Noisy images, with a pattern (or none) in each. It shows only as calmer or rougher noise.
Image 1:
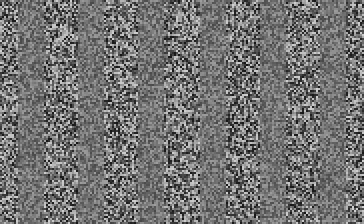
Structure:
vertical stripes
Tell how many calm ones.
6
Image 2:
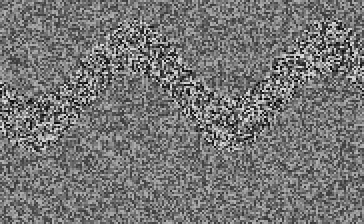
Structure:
a wavy band
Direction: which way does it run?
left to right
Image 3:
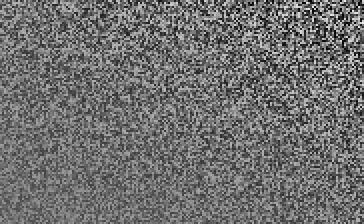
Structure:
a smooth slope
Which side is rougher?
top right
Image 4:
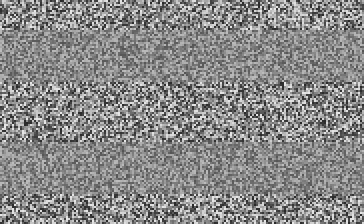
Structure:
horizontal stripes
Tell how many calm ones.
2
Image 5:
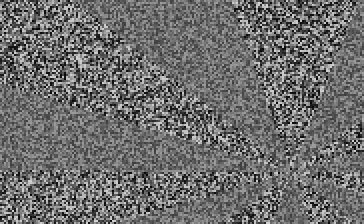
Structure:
spokes from one point
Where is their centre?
bottom right
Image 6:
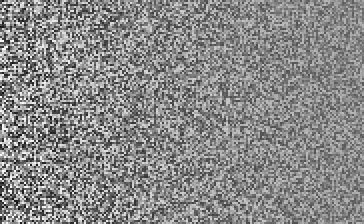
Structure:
a smooth slope
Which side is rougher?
left
